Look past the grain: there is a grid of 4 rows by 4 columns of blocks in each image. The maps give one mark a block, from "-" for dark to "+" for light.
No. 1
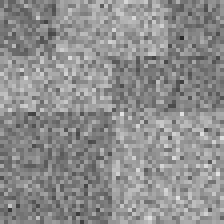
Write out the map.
- + + -
+ + - -
- - + +
- - + +
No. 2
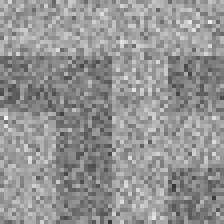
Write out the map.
+ + + +
- - + -
+ - + +
+ - + -
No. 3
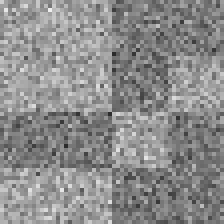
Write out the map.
+ + - -
+ + - +
- - + -
+ + - -
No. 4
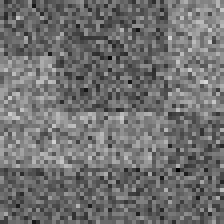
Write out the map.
- - - +
+ - - +
+ + + -
- - - -
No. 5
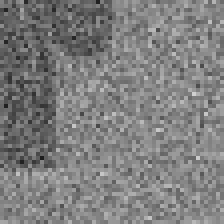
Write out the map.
- - + +
- + + +
- + + +
+ + + +
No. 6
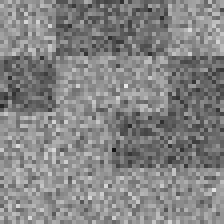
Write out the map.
+ - - +
- + + -
+ + - -
+ + + +
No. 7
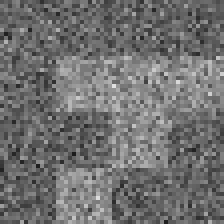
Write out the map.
- - - -
- + + +
- - + -
- + - -
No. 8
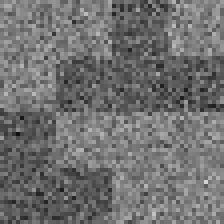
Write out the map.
+ + - +
+ - - -
- + + +
- - + +
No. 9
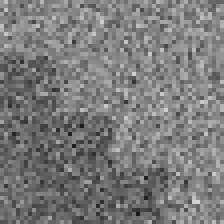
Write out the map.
+ + + +
- + + +
- - + +
- - - +
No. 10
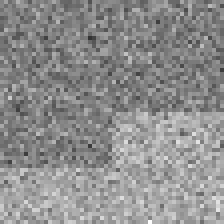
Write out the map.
- - - -
- - - -
- - + +
+ + + +
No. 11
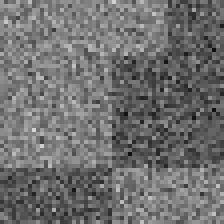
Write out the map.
+ + + -
+ + - -
+ + - -
- - + +
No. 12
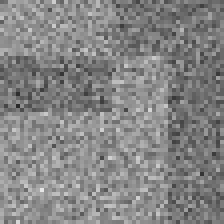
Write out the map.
+ + - -
- - + -
+ + + -
+ + + -
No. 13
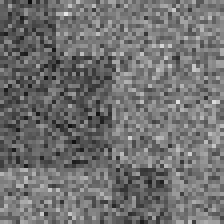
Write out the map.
- + + +
- - + +
- - + +
+ + - +
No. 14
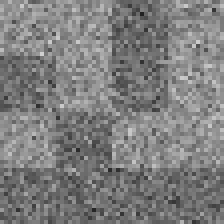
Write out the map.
+ + - +
- + - +
+ - + +
- - - -
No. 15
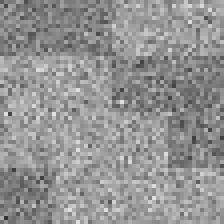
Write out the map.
- - + +
+ + - -
+ + + -
- + + +
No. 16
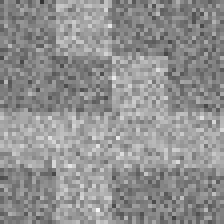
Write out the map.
- + - -
- - + -
+ + + +
- + - -
